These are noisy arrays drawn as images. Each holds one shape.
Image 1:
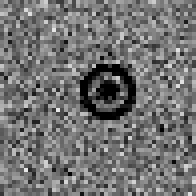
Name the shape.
bullseye
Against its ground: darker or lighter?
darker
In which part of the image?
centre
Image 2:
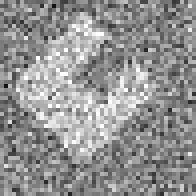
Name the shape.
square with a notch
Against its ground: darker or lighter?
lighter
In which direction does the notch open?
up and right
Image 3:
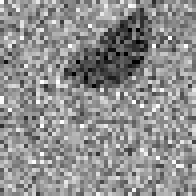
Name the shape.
half disc
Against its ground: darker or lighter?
darker
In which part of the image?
top middle
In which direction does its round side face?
down and right
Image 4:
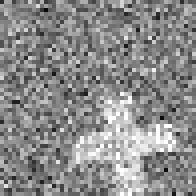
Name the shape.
cross
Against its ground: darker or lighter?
lighter
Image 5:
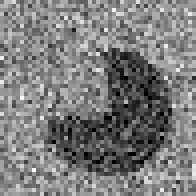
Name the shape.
disc with a wedge cut out
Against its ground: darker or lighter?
darker
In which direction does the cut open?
up and left
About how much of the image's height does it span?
two thirds
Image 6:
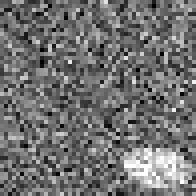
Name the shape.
ellipse
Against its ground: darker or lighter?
lighter
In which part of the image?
bottom right
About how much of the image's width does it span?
a third
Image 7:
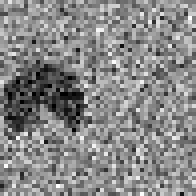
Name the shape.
disc with a wedge cut out
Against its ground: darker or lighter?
darker
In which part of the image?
middle left
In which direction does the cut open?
down
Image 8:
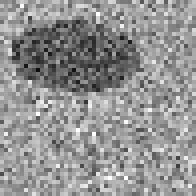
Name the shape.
ellipse
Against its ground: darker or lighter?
darker
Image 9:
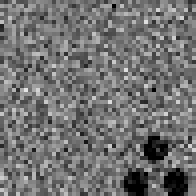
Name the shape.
three dots
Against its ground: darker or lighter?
darker
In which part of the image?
bottom right
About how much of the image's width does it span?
a third
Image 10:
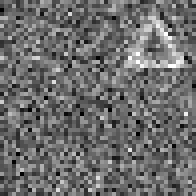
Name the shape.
triangle frame
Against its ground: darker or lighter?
lighter
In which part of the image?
top right
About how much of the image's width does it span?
a third
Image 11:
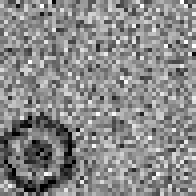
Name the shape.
bullseye
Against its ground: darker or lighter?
darker
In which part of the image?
bottom left
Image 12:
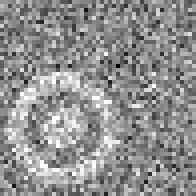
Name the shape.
bullseye
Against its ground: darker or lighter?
lighter
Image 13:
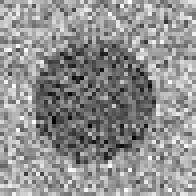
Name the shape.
disc
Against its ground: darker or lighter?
darker
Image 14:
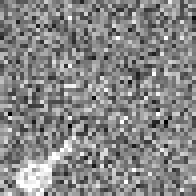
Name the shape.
lollipop
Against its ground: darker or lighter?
lighter
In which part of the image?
bottom left
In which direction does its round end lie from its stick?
down and left
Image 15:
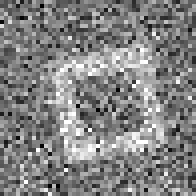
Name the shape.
square frame
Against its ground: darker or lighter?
lighter
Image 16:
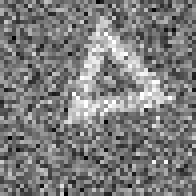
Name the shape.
triangle frame
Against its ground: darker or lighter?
lighter
